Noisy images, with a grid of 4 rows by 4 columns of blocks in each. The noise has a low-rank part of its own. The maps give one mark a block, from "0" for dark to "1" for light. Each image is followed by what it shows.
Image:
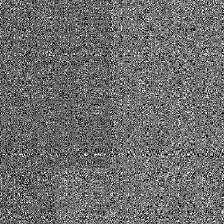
0 0 1 1
0 0 1 1
0 0 1 1
0 1 1 1
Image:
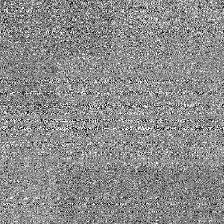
0 0 1 1
0 1 1 1
1 1 1 1
1 0 0 0
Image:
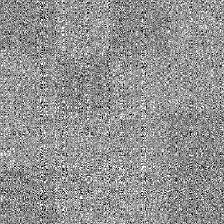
0 1 0 1
1 0 1 1
1 1 1 0
0 1 1 0
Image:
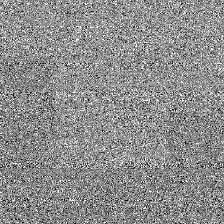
1 1 1 1
0 1 1 1
0 1 1 0
0 0 0 0
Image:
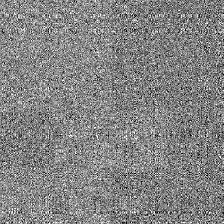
1 1 0 0
1 1 0 0
0 1 1 0
1 1 0 0
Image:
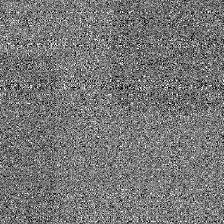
1 1 0 0
0 1 0 0
0 1 1 1
0 1 1 1
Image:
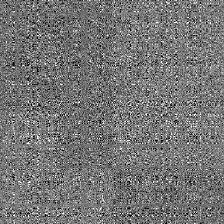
0 0 1 1
0 0 1 1
1 0 1 1
1 1 0 0
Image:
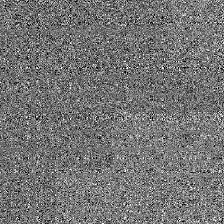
0 0 0 1
0 0 0 0
0 0 1 1
0 1 1 1
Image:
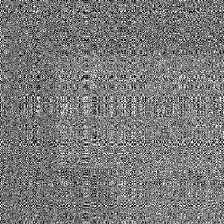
0 0 0 0
0 1 1 1
0 1 1 1
0 0 1 1
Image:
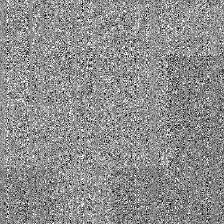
1 1 1 1
1 1 1 0
1 1 1 0
0 1 0 0
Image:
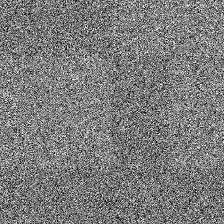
0 0 1 1
1 1 0 1
1 1 0 1
0 0 0 0
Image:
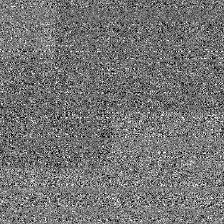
1 0 0 0
0 0 0 0
0 0 1 1
1 1 1 1
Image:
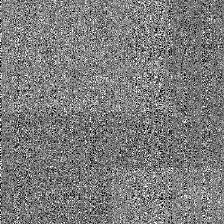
1 1 1 0
1 1 1 0
0 0 0 0
0 0 1 1
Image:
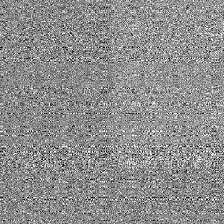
0 0 1 1
0 0 1 1
0 0 1 1
0 0 0 0
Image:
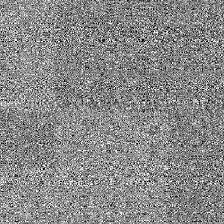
1 0 0 0
1 0 0 0
0 1 1 0
1 1 1 0
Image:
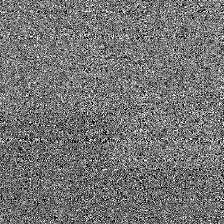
1 1 1 1
1 1 1 1
0 0 1 1
0 0 0 0
